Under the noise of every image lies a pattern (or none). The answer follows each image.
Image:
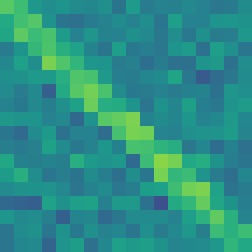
a diagonal band
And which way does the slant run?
top left to bottom right
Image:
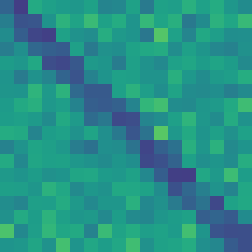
a diagonal band
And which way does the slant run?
top left to bottom right
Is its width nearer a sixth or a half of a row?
a sixth
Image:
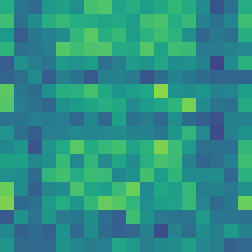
bands of rows crossing bands of columns
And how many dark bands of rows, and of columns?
3 and 2
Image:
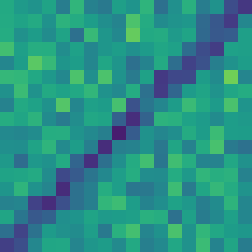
a diagonal band
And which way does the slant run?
bottom left to top right
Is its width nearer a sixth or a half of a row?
a sixth
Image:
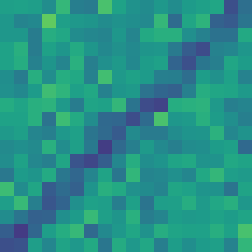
a diagonal band
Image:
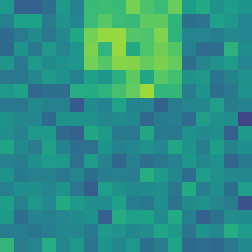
one block
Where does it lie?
top middle
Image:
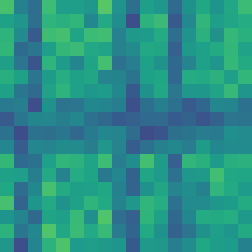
bands of rows crossing bands of columns
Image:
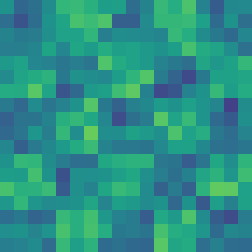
a checkerboard
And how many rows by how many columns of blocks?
5 by 5
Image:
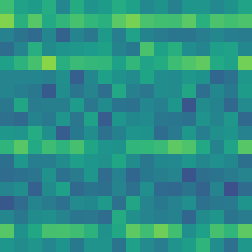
bands of rows
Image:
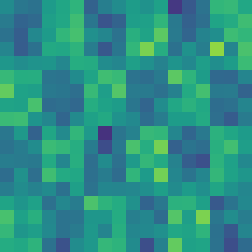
a checkerboard
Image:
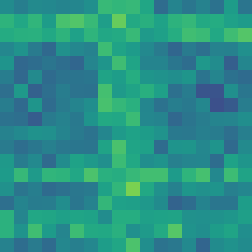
bands of rows crossing bands of columns
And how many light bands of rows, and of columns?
3 and 1
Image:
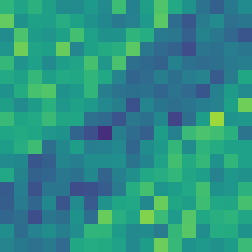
a diagonal band
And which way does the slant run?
bottom left to top right
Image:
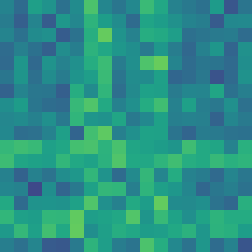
bands of rows crossing bands of columns
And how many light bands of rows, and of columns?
2 and 2
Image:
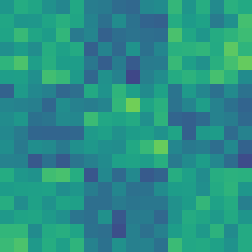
a checkerboard
